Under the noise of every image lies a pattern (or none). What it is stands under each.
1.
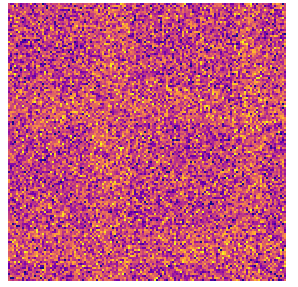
bands of rows crossing bands of columns
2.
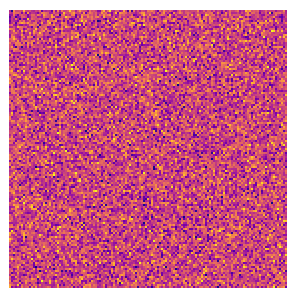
only noise
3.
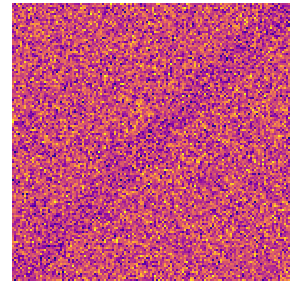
a diagonal band
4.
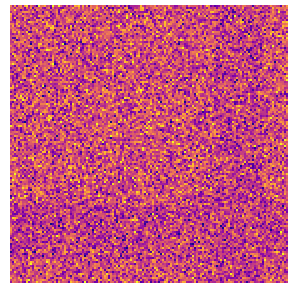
bands of rows crossing bands of columns
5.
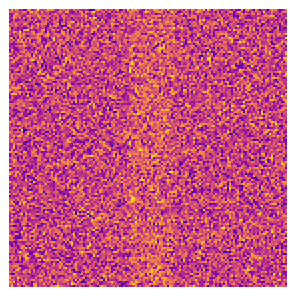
one band of columns
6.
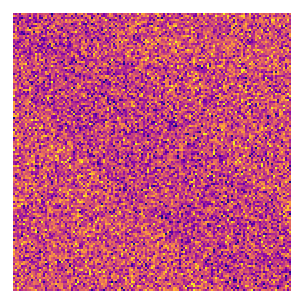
a diagonal band
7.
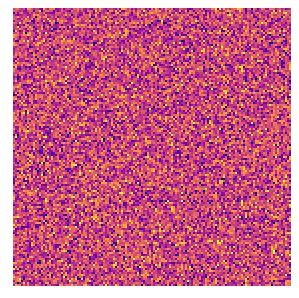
only noise
